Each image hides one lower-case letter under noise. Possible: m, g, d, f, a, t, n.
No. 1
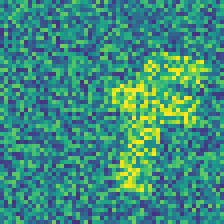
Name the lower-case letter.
f
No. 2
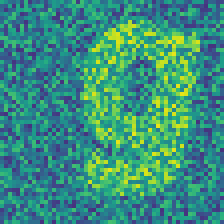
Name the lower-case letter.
g
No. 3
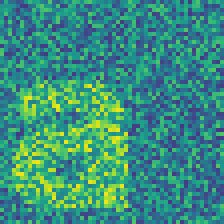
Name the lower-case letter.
a
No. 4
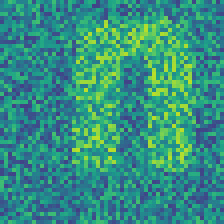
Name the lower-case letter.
n
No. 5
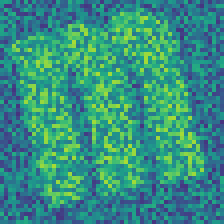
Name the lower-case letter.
m
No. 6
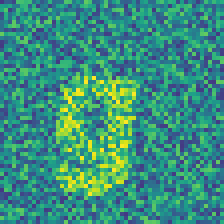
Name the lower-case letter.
g
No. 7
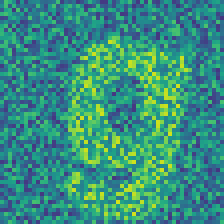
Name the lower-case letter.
g
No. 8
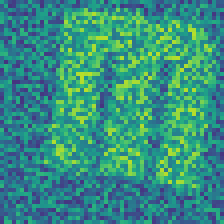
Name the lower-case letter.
m
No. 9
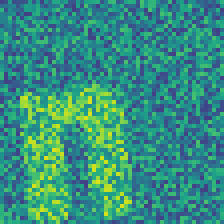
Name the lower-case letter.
n
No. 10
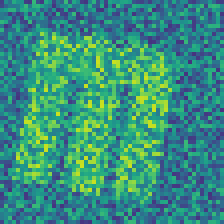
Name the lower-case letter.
m
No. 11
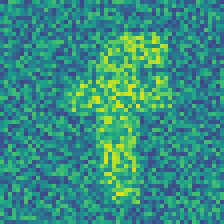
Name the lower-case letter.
f
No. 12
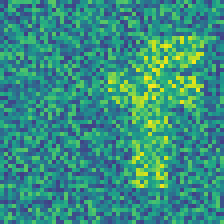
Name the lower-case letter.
f
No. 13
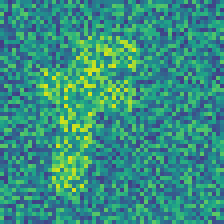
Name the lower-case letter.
f
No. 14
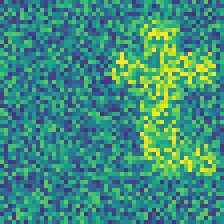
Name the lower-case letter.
t
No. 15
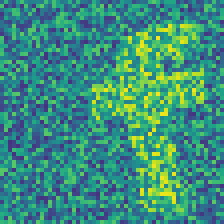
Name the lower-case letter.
f
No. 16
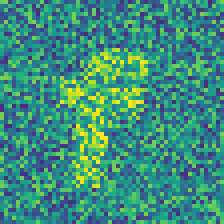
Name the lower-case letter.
f
